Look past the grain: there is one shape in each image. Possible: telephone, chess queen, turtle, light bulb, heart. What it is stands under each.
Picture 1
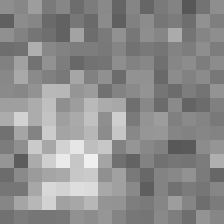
chess queen
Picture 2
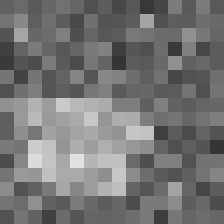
telephone
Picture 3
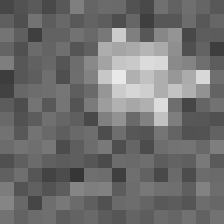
turtle
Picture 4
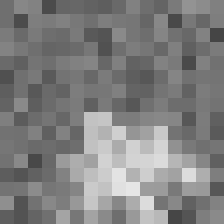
turtle
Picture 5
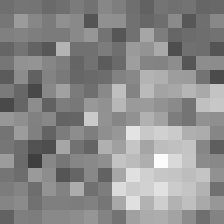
chess queen
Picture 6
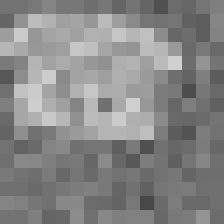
telephone
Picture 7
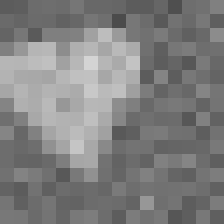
heart
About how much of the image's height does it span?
two thirds
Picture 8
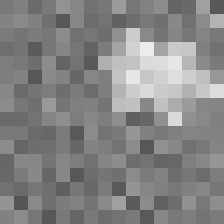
turtle
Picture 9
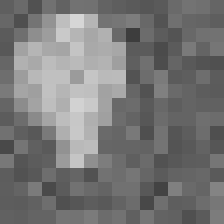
light bulb
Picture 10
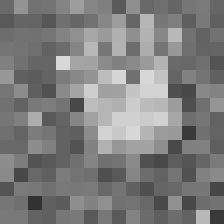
chess queen
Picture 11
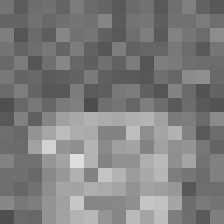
telephone
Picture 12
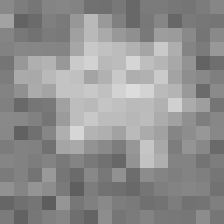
turtle
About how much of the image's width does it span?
nearly all
